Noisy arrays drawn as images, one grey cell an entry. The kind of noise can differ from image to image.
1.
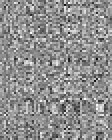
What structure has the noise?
low rank plus noise
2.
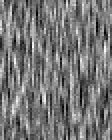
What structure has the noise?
streaked along the columns
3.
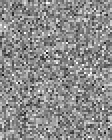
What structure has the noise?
independent entries
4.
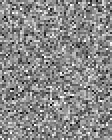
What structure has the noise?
independent entries
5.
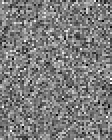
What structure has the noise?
independent entries
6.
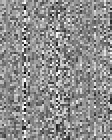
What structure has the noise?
columns of uneven size
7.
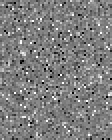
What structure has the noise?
heavy tails
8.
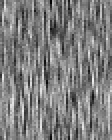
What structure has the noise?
streaked along the columns
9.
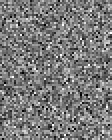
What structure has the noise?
independent entries
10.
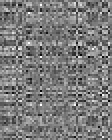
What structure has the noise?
low rank plus noise
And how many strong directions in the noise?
one
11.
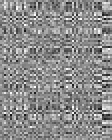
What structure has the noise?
low rank plus noise
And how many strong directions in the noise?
one
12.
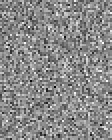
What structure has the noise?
independent entries
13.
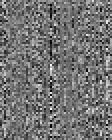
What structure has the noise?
columns of uneven size
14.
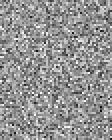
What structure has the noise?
independent entries
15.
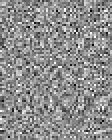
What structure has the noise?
low rank plus noise
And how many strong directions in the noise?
three or four
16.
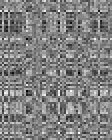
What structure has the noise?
low rank plus noise
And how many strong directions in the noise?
one
